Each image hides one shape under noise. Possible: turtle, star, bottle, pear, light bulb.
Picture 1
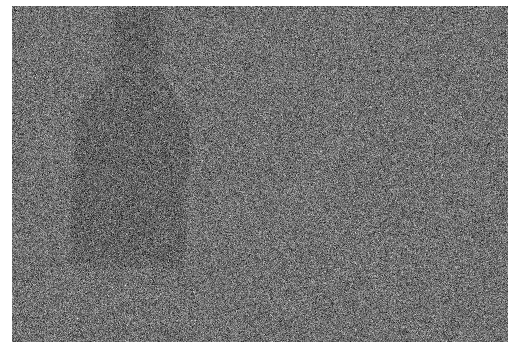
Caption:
dark bottle
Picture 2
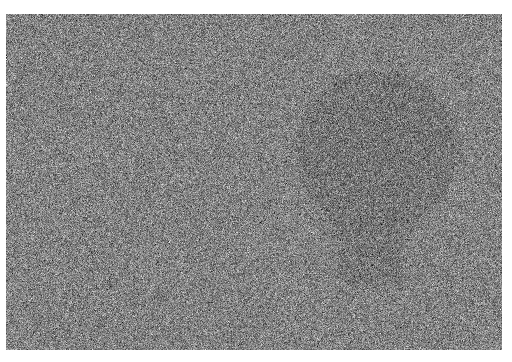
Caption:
dark light bulb
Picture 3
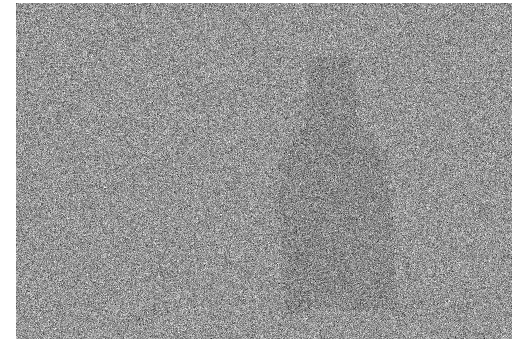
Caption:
dark bottle
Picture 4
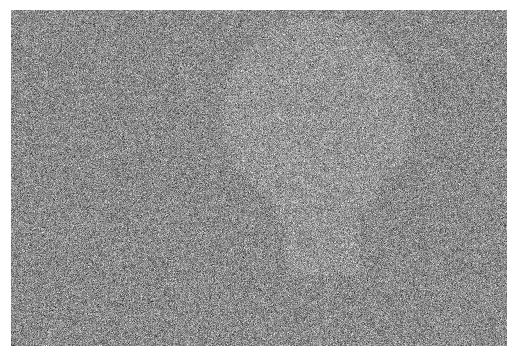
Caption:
light light bulb
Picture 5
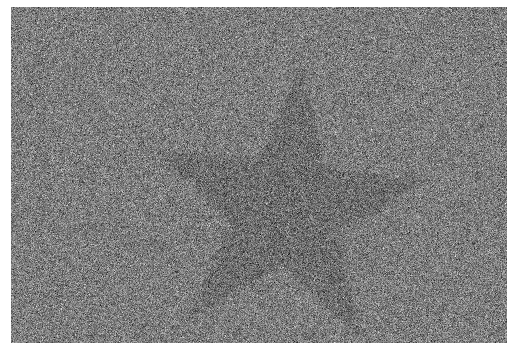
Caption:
dark star
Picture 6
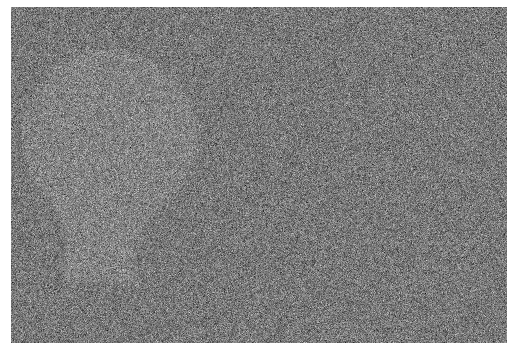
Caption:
light light bulb
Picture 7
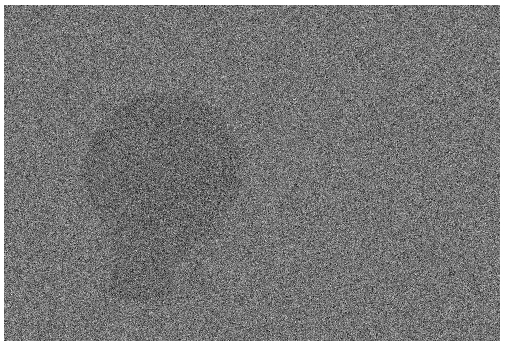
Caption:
dark light bulb
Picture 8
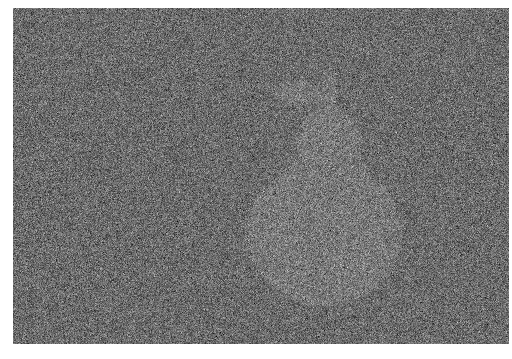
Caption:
light pear
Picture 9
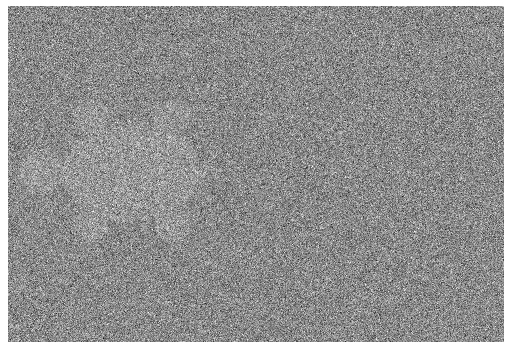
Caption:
light turtle, middle left
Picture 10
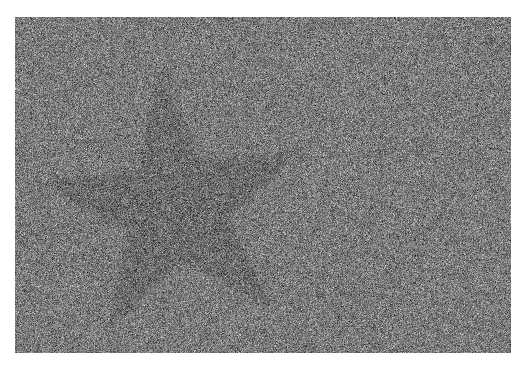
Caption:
dark star
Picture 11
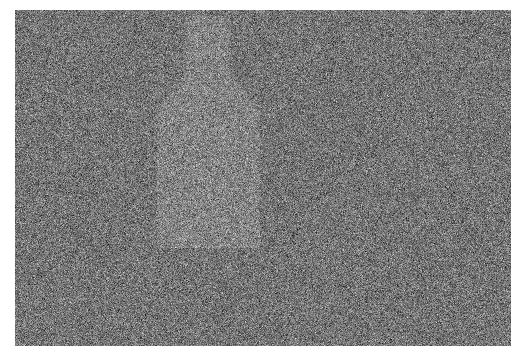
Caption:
light bottle
